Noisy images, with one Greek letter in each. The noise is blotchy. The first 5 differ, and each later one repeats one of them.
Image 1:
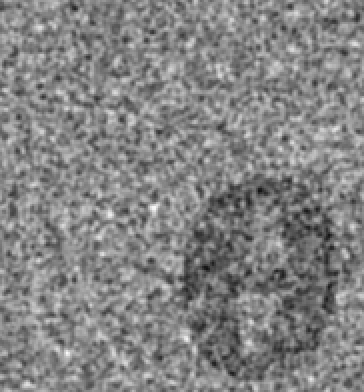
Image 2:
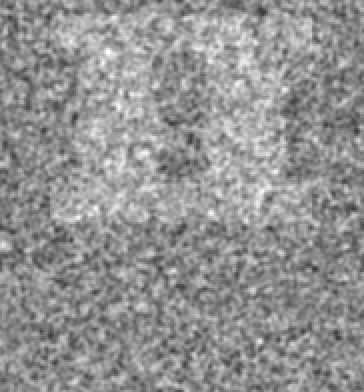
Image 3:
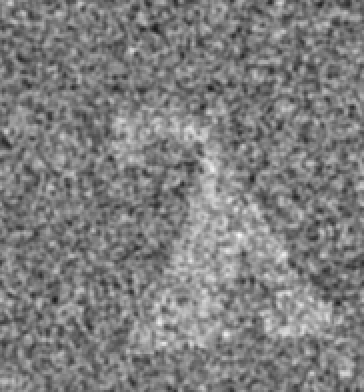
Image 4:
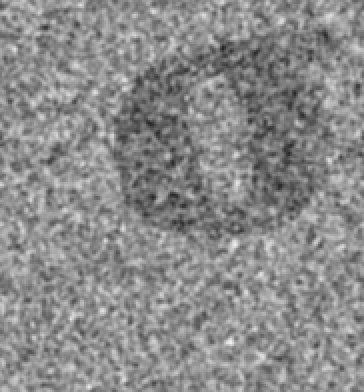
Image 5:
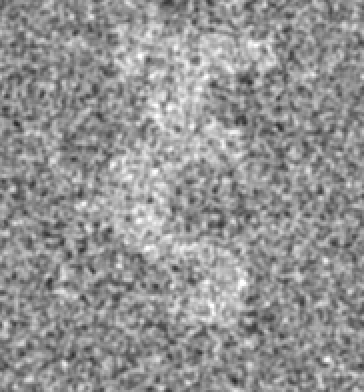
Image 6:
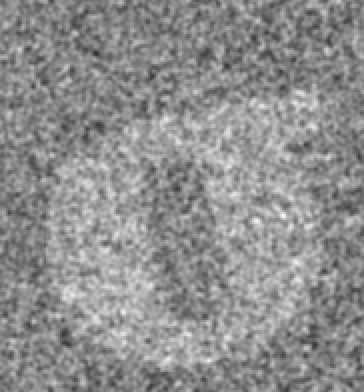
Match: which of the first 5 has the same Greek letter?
4
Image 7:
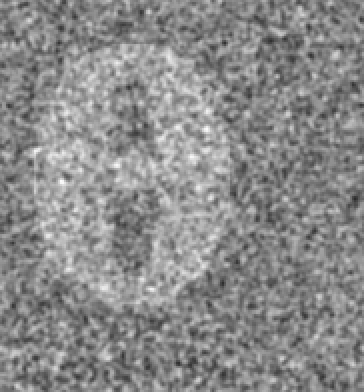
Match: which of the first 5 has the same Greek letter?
1
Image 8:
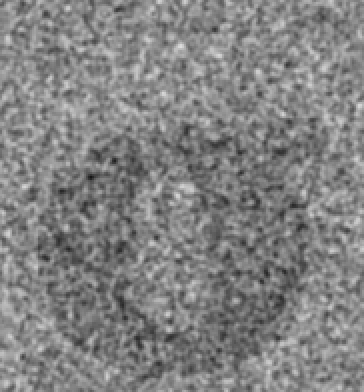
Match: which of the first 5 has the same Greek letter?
4
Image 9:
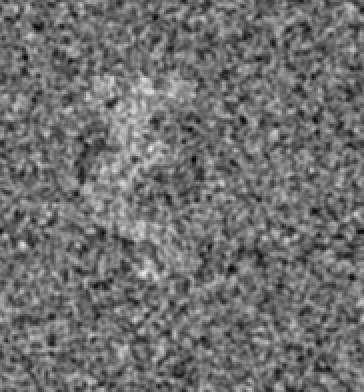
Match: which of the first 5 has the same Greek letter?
5
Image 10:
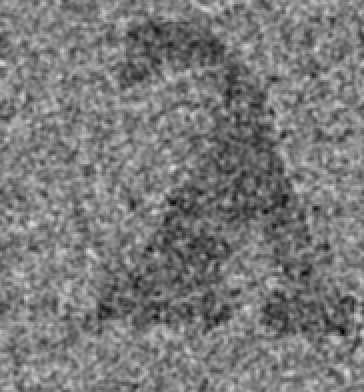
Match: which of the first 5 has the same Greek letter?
3
